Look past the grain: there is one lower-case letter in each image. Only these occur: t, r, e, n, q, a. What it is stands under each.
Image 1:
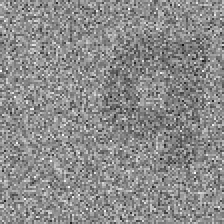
q
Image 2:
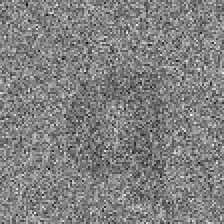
q
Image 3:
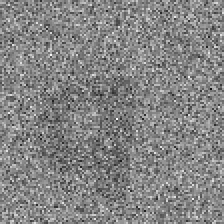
q
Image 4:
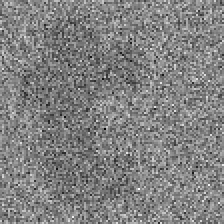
t
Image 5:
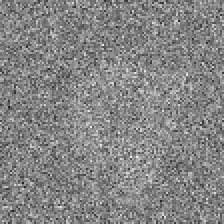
q
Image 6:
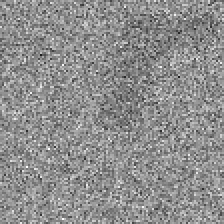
r
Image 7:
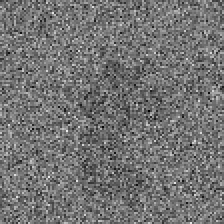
t
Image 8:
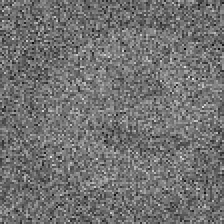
e
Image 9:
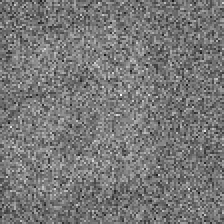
a
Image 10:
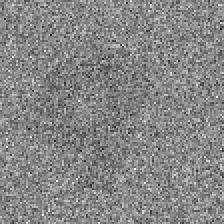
q
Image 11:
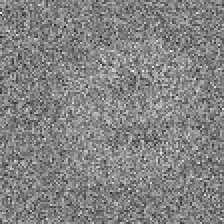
e
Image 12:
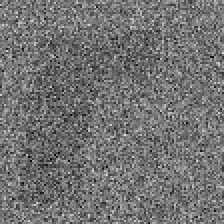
r
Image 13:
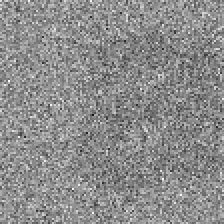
a
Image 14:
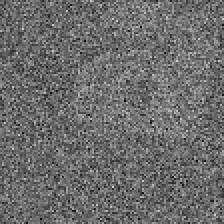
a
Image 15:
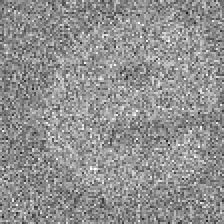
e
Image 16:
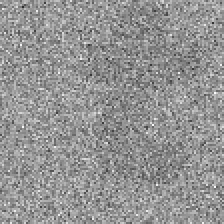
t
